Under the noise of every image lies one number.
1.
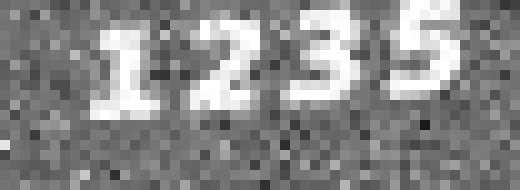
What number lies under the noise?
1235
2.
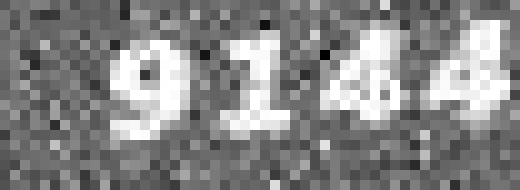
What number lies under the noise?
9144
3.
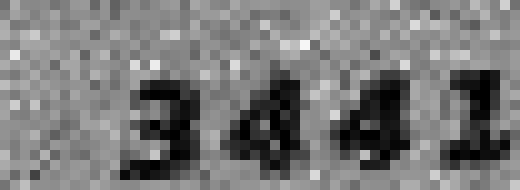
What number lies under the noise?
3441
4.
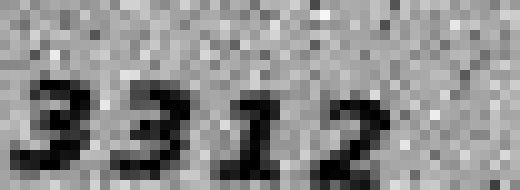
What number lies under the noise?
3312
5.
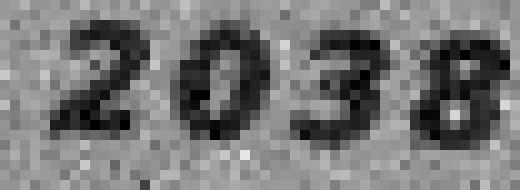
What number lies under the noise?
2038
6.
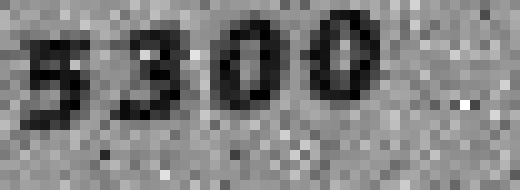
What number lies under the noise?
5300
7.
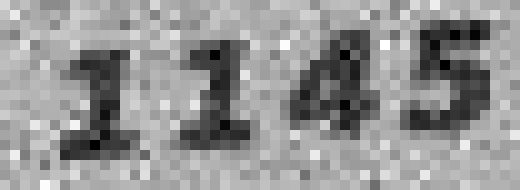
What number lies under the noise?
1145
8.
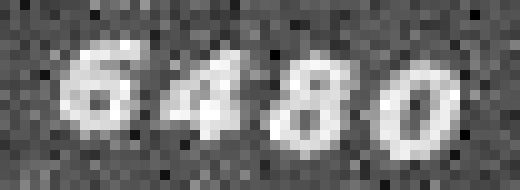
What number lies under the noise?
6480
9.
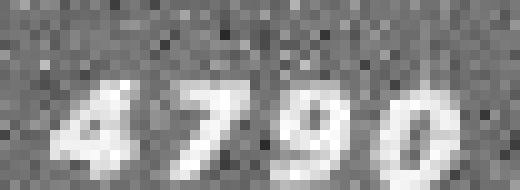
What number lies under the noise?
4790
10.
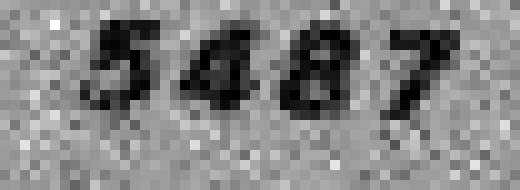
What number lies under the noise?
5487
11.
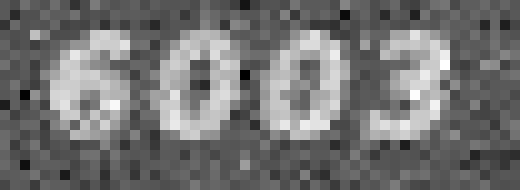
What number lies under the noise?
6003
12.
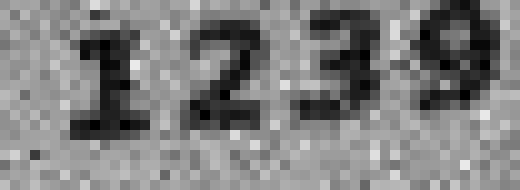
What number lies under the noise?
1239
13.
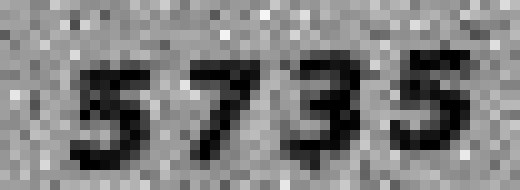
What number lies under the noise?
5735
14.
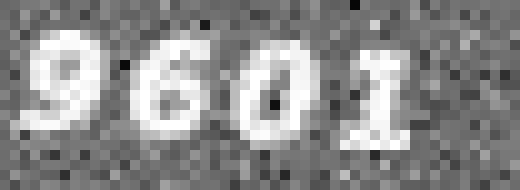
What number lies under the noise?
9601
